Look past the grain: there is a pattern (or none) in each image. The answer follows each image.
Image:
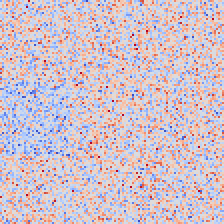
one block
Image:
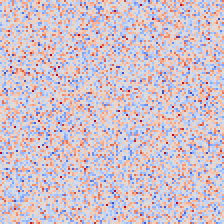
only noise
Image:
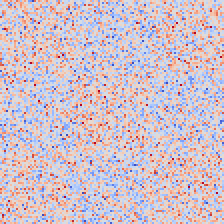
a checkerboard
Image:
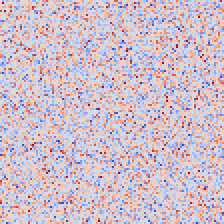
only noise
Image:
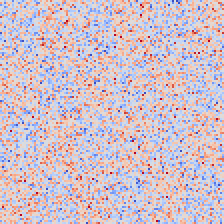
a checkerboard
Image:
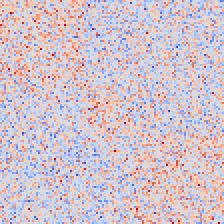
blocks along the diagonal
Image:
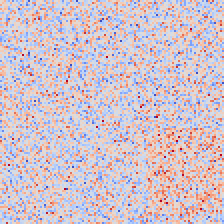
one block
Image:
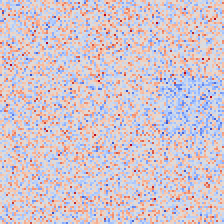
one block
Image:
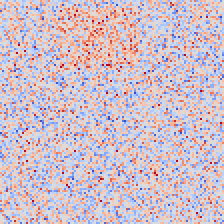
one block
